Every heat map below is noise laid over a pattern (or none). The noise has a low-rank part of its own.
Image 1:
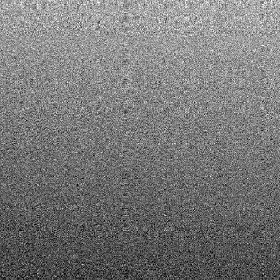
a smooth slope
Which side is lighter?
top
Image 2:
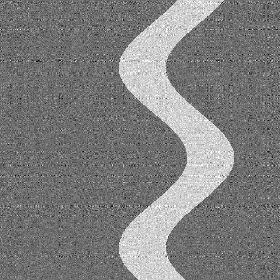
a wavy band
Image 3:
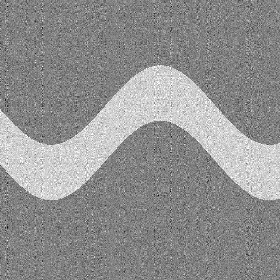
a wavy band
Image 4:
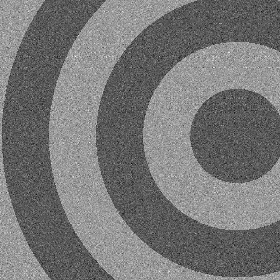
rings round one point
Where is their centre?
middle right
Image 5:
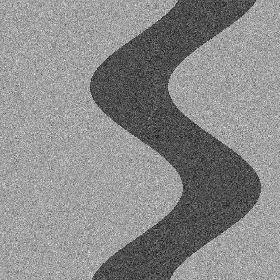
a wavy band
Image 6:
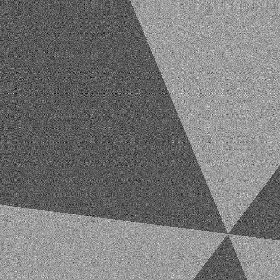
spokes from one point
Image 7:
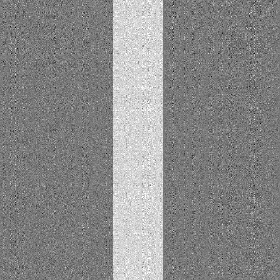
one vertical stripe
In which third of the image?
middle
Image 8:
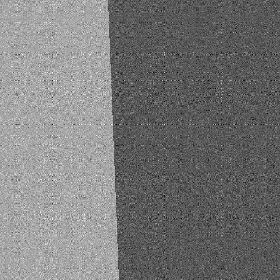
a sharp edge
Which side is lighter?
left
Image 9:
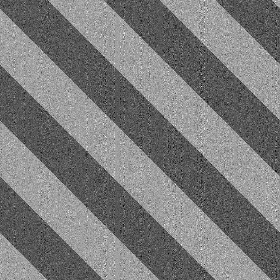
diagonal stripes
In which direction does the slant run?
top left to bottom right
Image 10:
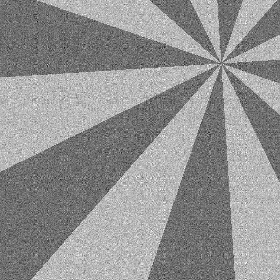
spokes from one point
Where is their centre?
top right
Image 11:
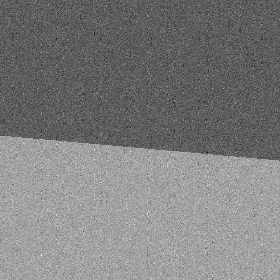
a sharp edge
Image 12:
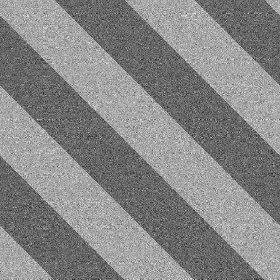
diagonal stripes
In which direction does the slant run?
top left to bottom right
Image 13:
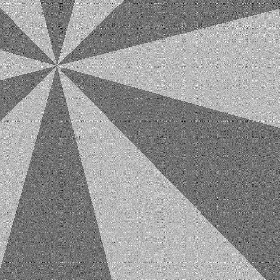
spokes from one point
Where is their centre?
top left
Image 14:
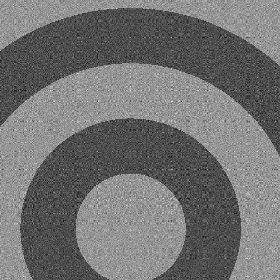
rings round one point
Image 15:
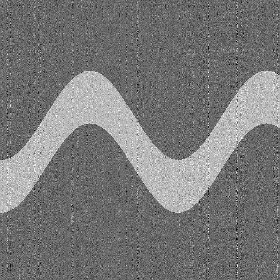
a wavy band
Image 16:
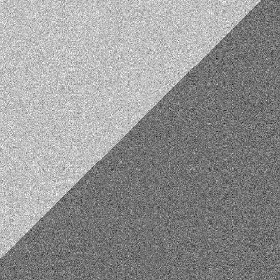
a sharp edge
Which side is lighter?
top left
